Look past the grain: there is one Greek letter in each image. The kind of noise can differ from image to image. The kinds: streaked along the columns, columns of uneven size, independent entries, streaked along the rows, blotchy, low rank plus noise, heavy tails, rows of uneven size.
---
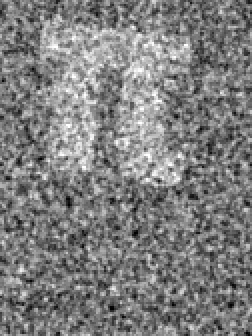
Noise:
blotchy
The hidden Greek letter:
pi
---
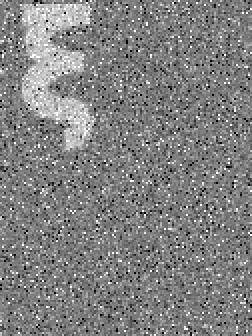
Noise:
heavy tails
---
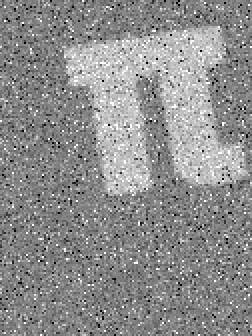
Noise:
heavy tails
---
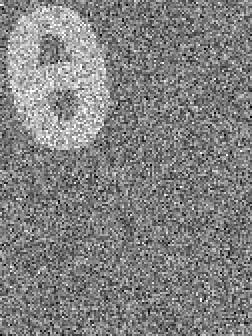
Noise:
independent entries
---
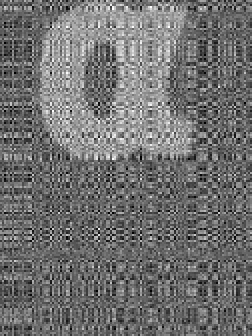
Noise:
low rank plus noise
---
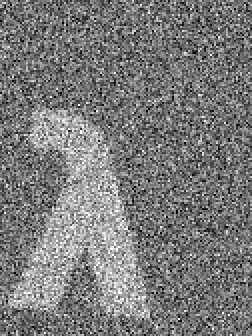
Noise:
independent entries
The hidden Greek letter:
lambda
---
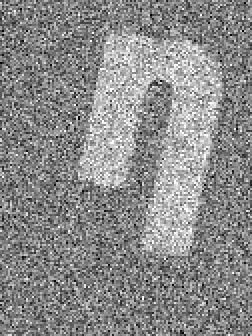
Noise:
independent entries
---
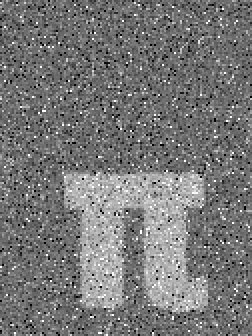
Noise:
heavy tails
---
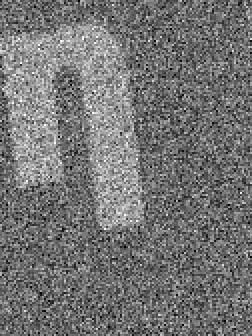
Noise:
independent entries
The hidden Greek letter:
eta
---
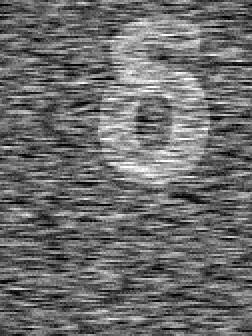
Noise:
streaked along the rows
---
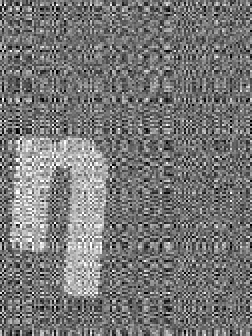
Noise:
low rank plus noise
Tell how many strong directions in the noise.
one
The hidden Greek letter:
eta
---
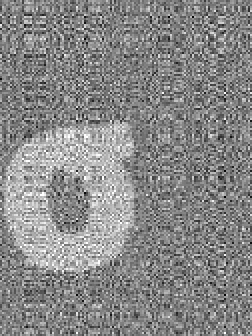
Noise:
low rank plus noise
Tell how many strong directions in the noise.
two
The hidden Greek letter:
sigma
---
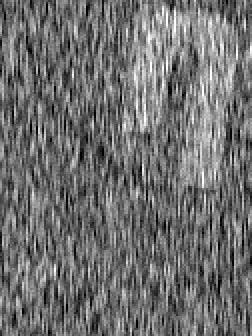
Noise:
streaked along the columns
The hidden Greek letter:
eta
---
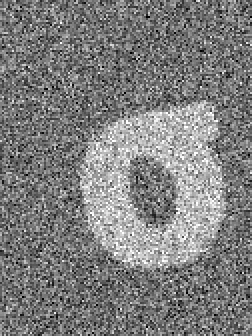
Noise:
independent entries
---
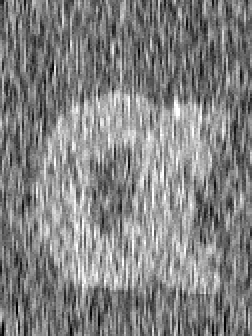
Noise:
streaked along the columns
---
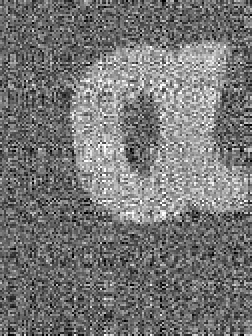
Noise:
low rank plus noise
